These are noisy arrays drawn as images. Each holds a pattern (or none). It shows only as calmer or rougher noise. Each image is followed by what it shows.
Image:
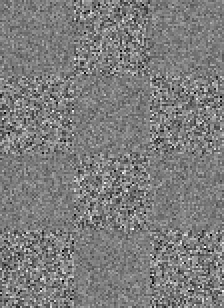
a checkerboard
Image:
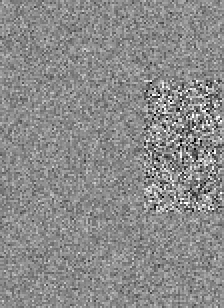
one block
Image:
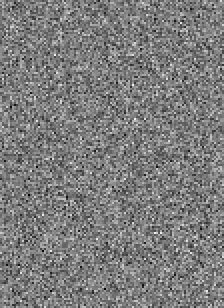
only noise
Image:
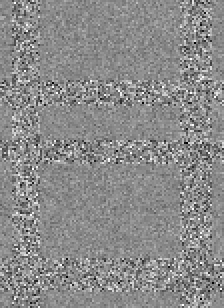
bands of rows crossing bands of columns
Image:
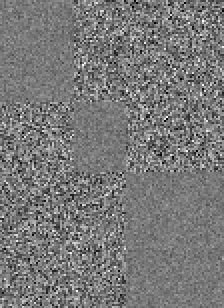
blocks along the diagonal
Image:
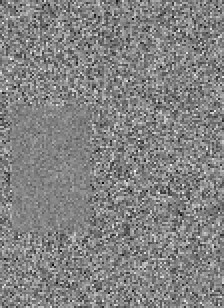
one block
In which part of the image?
middle left
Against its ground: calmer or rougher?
calmer
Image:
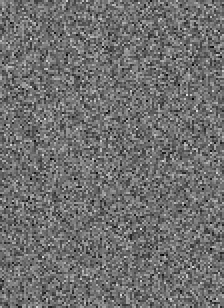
only noise
